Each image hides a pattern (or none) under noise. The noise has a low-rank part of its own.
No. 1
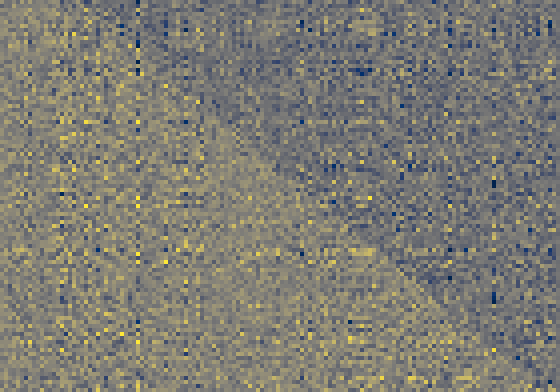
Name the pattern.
a sharp edge
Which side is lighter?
bottom left
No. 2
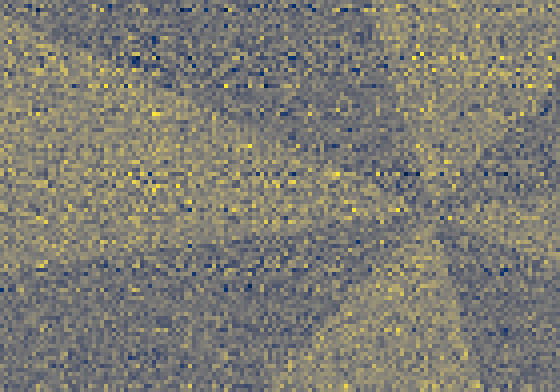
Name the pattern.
spokes from one point
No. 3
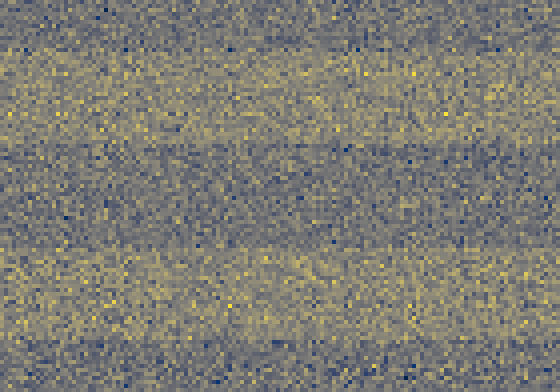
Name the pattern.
horizontal stripes
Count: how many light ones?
2
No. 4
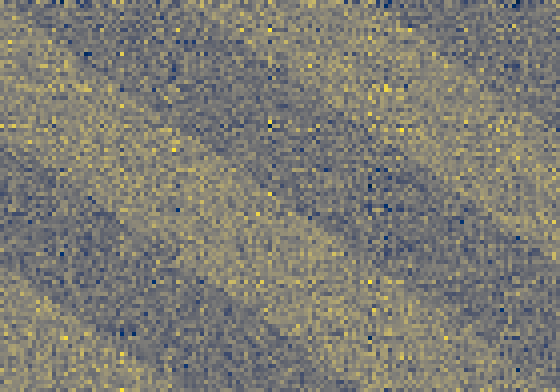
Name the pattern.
diagonal stripes
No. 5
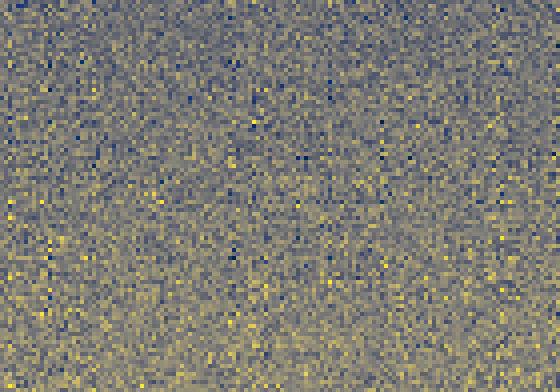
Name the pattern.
a smooth slope
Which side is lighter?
bottom
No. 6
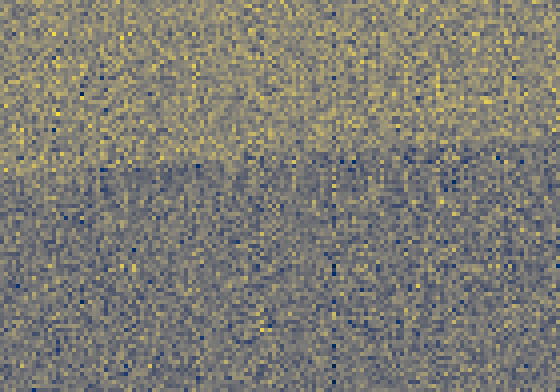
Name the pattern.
a sharp edge
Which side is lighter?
top
